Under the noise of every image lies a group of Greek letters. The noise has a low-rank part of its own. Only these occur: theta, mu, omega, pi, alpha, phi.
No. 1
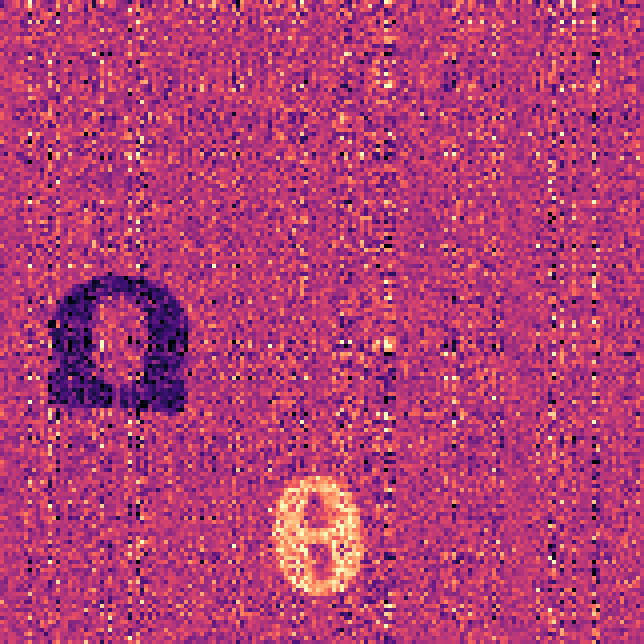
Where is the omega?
middle left
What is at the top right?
nothing
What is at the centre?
nothing
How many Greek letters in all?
2
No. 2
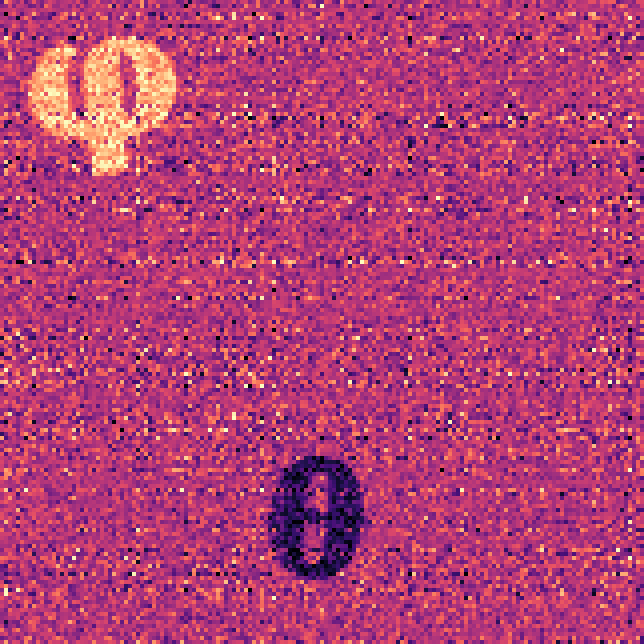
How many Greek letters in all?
2
